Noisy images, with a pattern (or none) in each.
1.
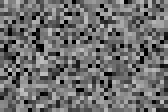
only noise
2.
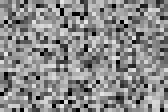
only noise
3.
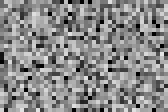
only noise
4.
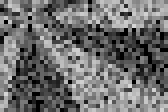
spokes from one point
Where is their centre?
top left
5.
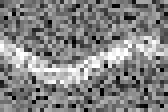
a wavy band
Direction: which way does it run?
left to right
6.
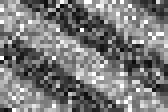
diagonal stripes
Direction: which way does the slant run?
top left to bottom right
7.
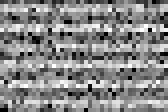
horizontal stripes
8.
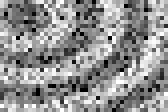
rings round one point
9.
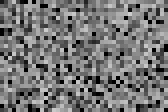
only noise
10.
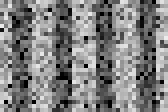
vertical stripes
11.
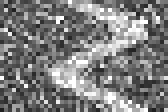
a wavy band
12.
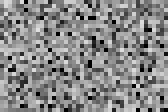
only noise
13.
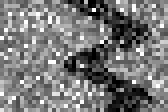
a wavy band
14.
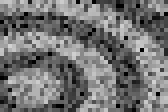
rings round one point
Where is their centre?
bottom left
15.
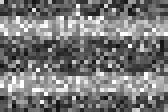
horizontal stripes
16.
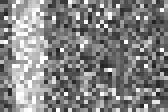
one vertical stripe
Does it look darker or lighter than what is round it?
lighter
